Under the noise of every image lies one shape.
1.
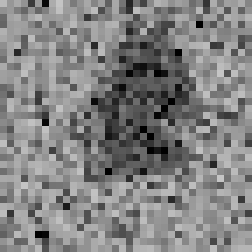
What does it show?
dark chess knight
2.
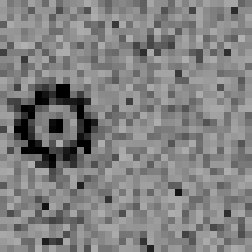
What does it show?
dark gear, middle left
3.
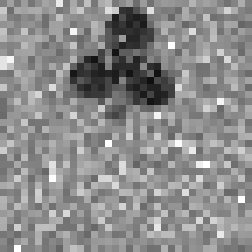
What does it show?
dark club, top middle
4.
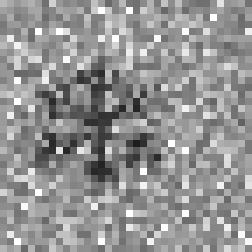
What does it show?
dark snowflake
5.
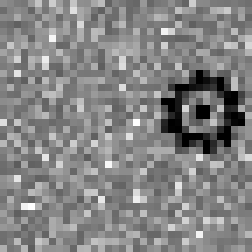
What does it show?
dark gear, middle right
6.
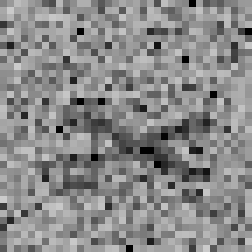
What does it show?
dark pair of scissors
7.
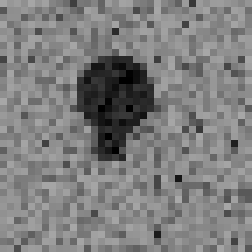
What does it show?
dark light bulb, centre
